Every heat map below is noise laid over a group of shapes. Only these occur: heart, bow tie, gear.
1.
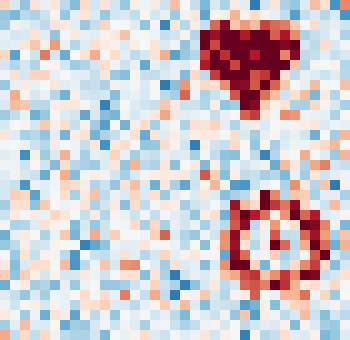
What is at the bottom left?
nothing
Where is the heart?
top right
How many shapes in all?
2
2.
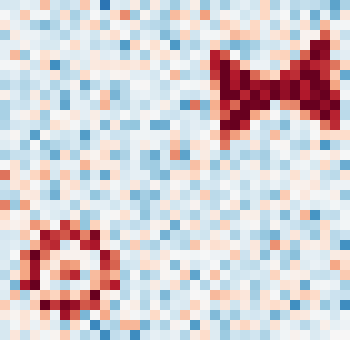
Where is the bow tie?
top right
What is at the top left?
nothing
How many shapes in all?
2
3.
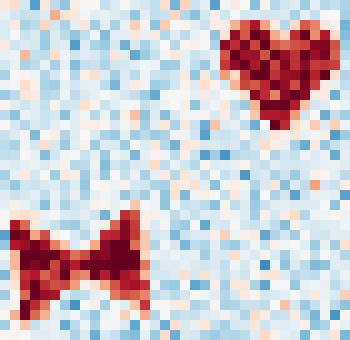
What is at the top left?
nothing
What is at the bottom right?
nothing
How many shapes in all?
2
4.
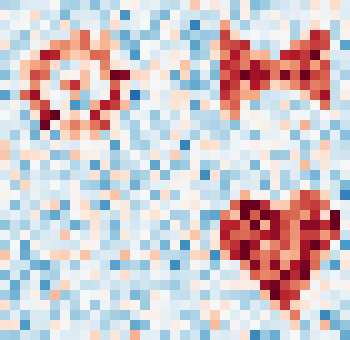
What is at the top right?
bow tie
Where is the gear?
top left
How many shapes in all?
3
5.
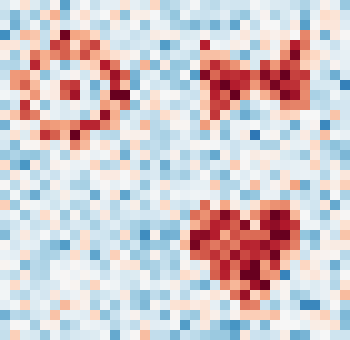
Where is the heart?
bottom right
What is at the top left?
gear
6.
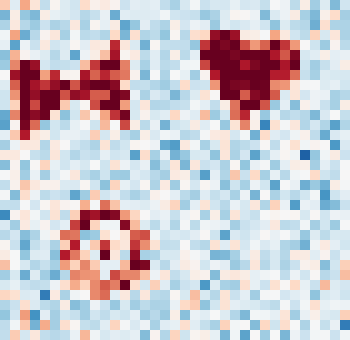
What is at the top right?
heart
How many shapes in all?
3
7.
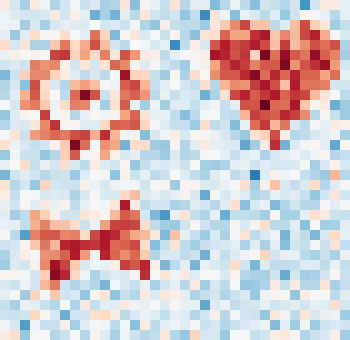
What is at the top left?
gear
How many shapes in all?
3
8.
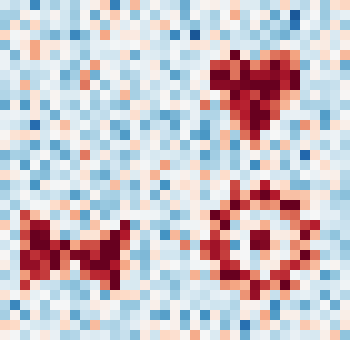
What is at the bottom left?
bow tie
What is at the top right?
heart
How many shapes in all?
3
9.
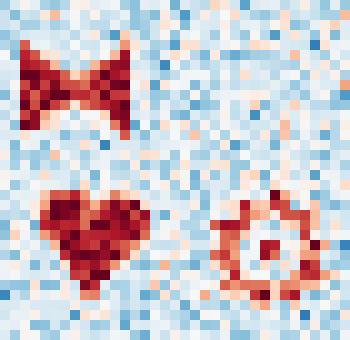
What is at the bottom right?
gear
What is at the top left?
bow tie
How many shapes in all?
3
